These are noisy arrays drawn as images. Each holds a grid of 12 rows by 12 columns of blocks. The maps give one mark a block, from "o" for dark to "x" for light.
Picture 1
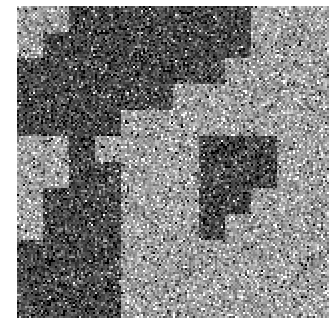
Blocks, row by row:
x x o o o o o o o x x x
x o o o o o o o o x x x
o o o o o o o o x x x x
o o o o o o x x x x x x
o o o o x x x x x x x x
x x o x x x x o o o x x
x x o o x x x o o o x x
x o o o x x x o o x x x
x o o o x x x o x x x x
o o o o x x x x x x x x
o o o o x x x x x x x x
o o o o x x x x x x x x
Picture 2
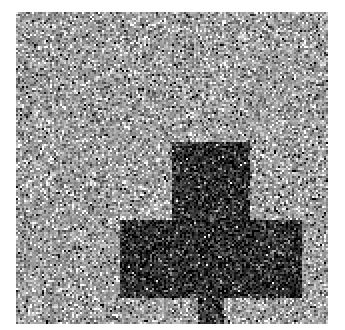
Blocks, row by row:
x x x x x x x x x x x x
x x x x x x x x x x x x
x x x x x x x x x x x x
x x x x x x x x x x x x
x x x x x x x x x x x x
x x x x x x o o o x x x
x x x x x x o o o x x x
x x x x x x o o o x x x
x x x x o o o o o o o x
x x x x o o o o o o o x
x x x x o o o o o o o x
x x x x x x x o x x x x
